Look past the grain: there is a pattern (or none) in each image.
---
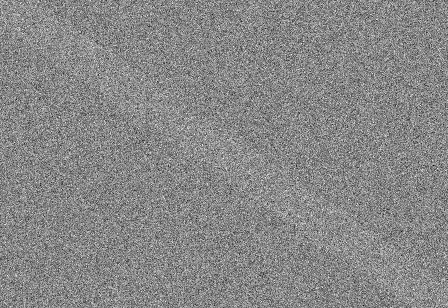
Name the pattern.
a diagonal band
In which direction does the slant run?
top left to bottom right
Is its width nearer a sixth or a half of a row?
a sixth
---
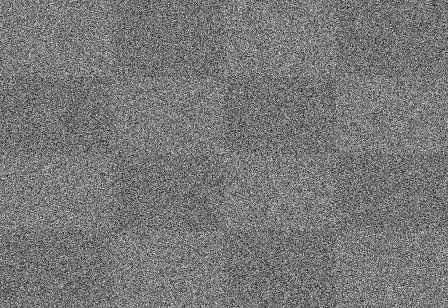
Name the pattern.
a checkerboard
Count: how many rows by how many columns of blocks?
4 by 4
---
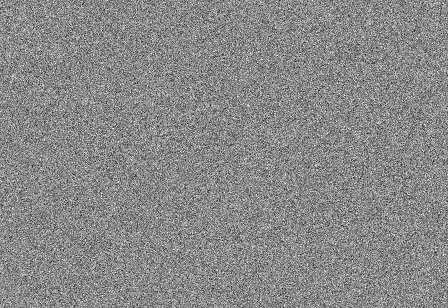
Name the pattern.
only noise
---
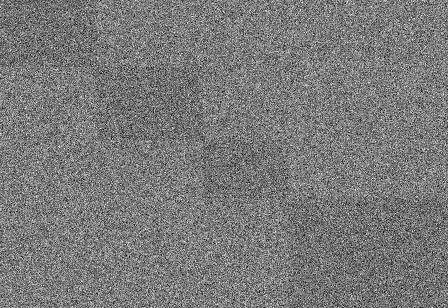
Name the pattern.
blocks along the diagonal
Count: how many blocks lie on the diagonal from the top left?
4
